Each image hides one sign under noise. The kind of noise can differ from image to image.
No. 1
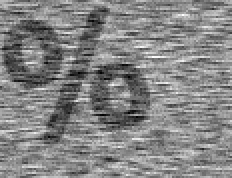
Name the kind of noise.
streaked along the rows
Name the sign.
percent sign
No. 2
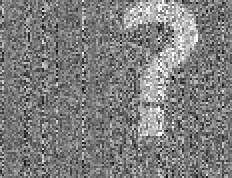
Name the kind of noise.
columns of uneven size
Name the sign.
question mark
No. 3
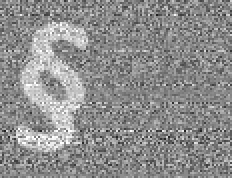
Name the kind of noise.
rows of uneven size
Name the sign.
section sign
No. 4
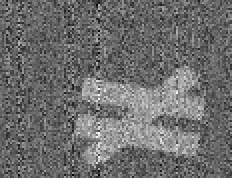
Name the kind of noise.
columns of uneven size
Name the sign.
not-equal sign
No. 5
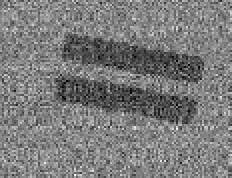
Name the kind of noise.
low rank plus noise
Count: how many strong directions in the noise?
two
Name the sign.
equals sign
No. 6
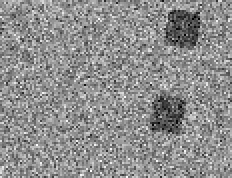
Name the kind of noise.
independent entries
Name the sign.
colon
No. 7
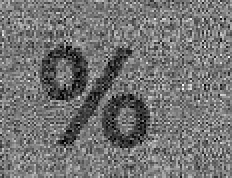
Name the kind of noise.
low rank plus noise
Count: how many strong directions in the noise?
two
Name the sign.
percent sign
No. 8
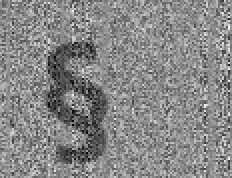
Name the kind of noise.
columns of uneven size
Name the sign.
section sign
